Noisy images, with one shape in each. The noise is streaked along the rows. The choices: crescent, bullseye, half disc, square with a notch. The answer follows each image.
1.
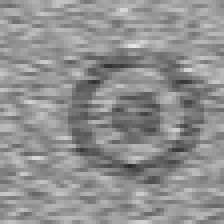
bullseye
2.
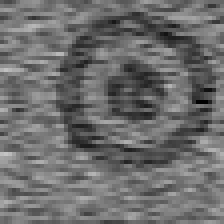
bullseye
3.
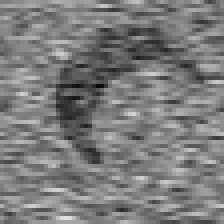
crescent
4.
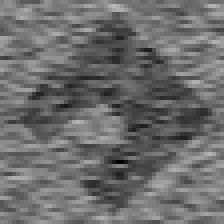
square with a notch
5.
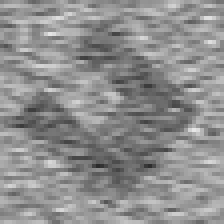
square with a notch
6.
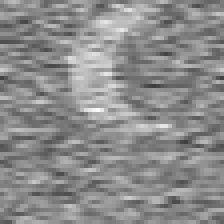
crescent
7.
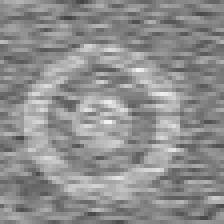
bullseye
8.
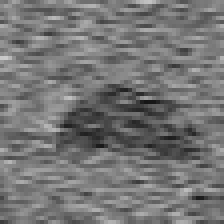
half disc
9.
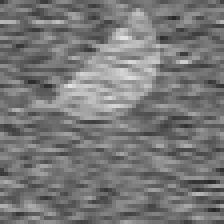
half disc
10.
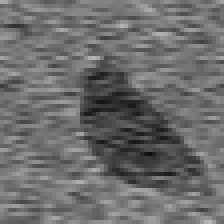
half disc
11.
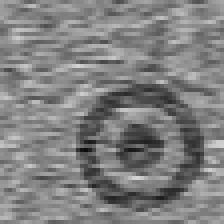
bullseye
